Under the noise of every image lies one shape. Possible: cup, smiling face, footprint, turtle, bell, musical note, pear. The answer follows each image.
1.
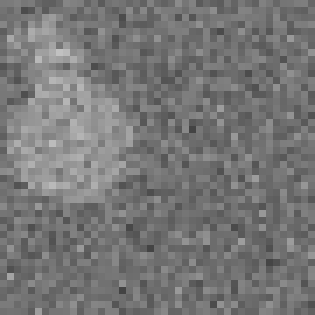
light pear
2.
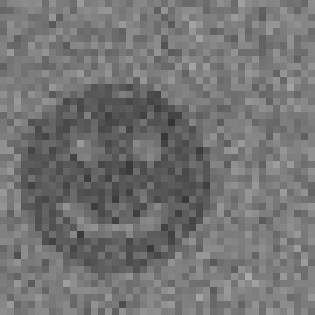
dark smiling face
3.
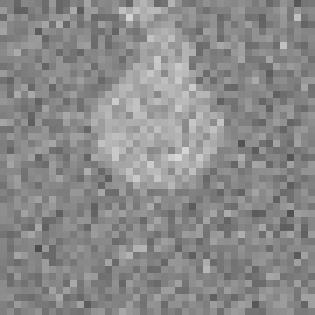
light pear
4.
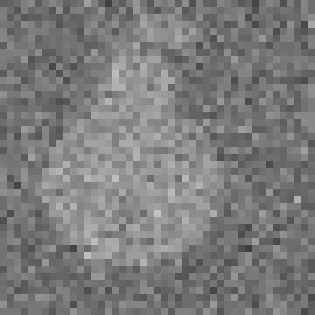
light pear
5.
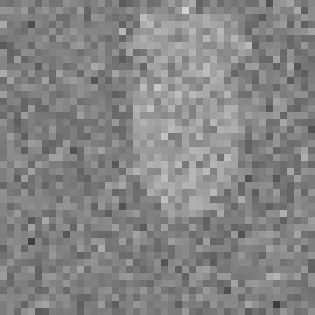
light footprint
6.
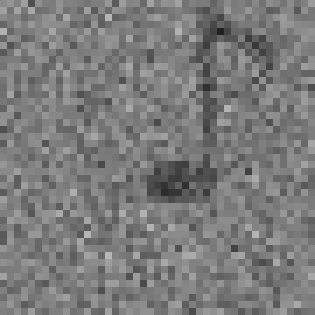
dark musical note
